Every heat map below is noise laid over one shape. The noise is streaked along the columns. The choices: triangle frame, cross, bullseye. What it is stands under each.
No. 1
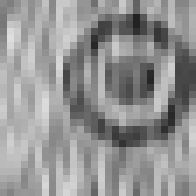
dark bullseye
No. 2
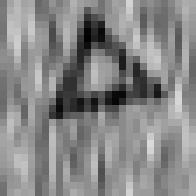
dark triangle frame
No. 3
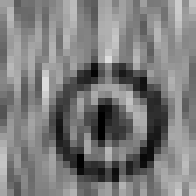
dark bullseye
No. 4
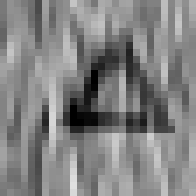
dark triangle frame
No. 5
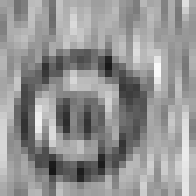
dark bullseye
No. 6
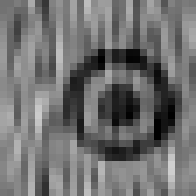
dark bullseye
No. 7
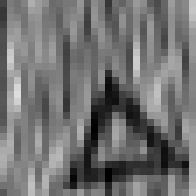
dark triangle frame
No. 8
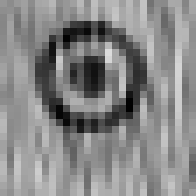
dark bullseye
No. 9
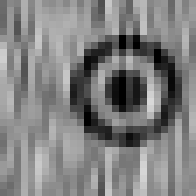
dark bullseye
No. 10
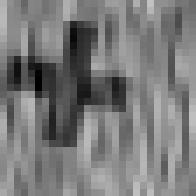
dark cross
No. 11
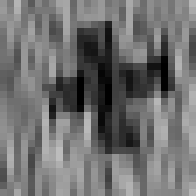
dark cross
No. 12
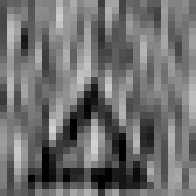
dark triangle frame
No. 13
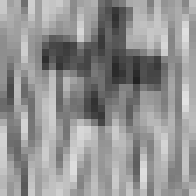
dark cross
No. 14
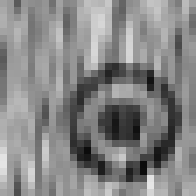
dark bullseye
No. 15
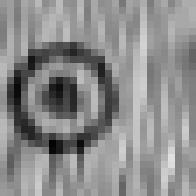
dark bullseye
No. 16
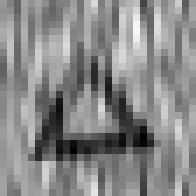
dark triangle frame
